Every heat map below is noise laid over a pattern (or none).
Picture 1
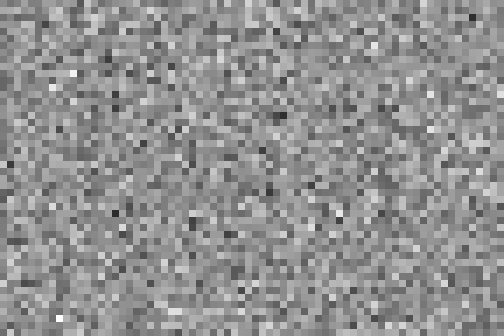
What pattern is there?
only noise
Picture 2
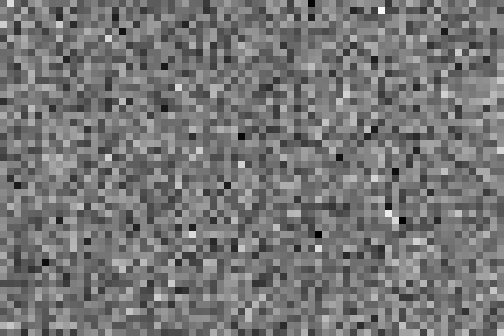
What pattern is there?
only noise
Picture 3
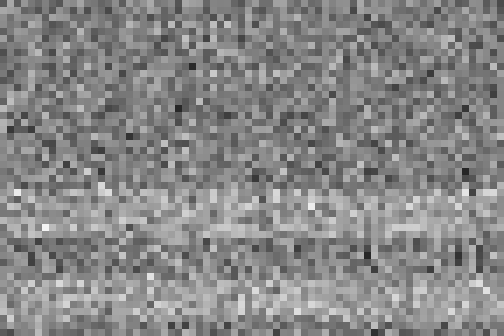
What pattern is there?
bands of rows
